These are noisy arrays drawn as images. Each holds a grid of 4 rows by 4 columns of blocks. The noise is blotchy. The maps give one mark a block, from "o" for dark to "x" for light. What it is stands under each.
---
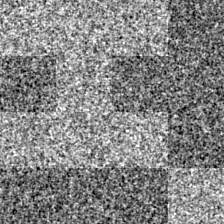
x x x o
o x o o
x x x o
o o o x
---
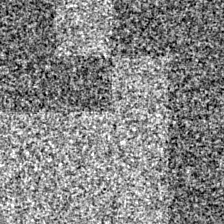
o x o o
o o x o
x x x o
x x x o
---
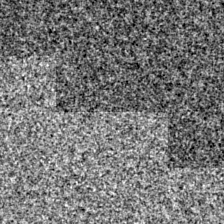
o o o o
x o o o
x x x o
x x x x
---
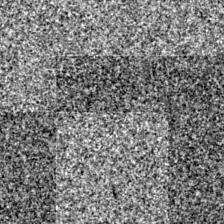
x x x x
x o o o
o x x o
o x x o
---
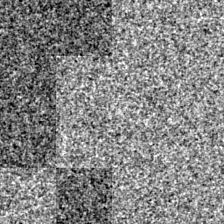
o o x x
o x x x
o x x x
x o x x
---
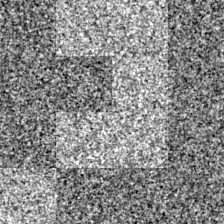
o x x o
o o x o
o x x o
x o o o
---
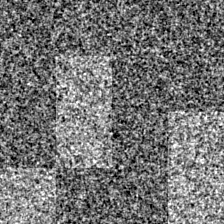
o o o o
o x o o
o x o x
x o o x
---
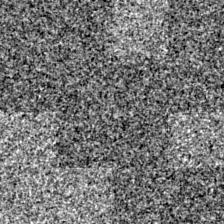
o o x o
o o o o
x o o x
x x o o
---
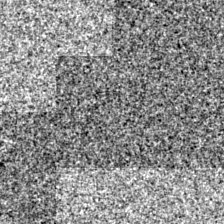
x x o o
x o o o
o o o o
o x x x
